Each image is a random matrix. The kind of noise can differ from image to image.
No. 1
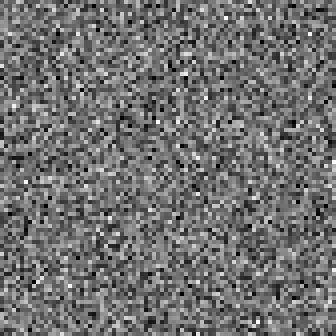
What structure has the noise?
independent entries
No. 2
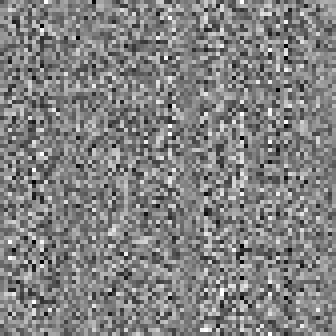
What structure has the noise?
columns of uneven size
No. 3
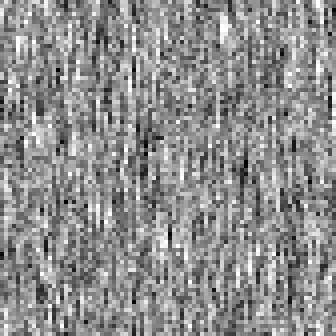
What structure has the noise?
streaked along the columns
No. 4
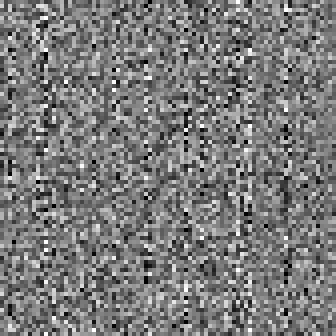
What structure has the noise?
columns of uneven size
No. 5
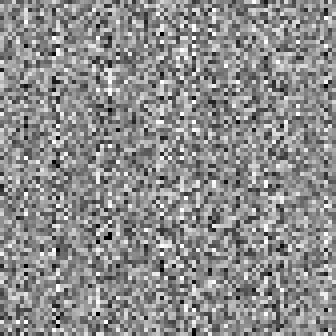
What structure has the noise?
columns of uneven size
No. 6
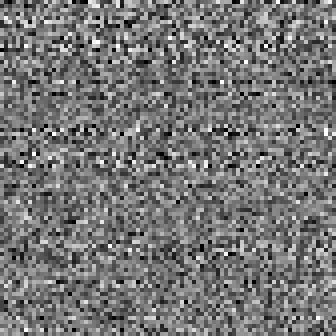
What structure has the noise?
rows of uneven size
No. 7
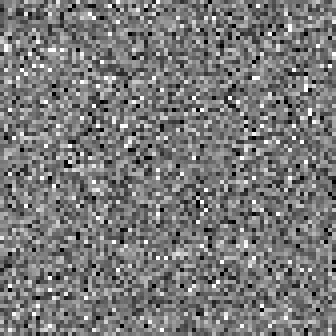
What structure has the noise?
heavy tails
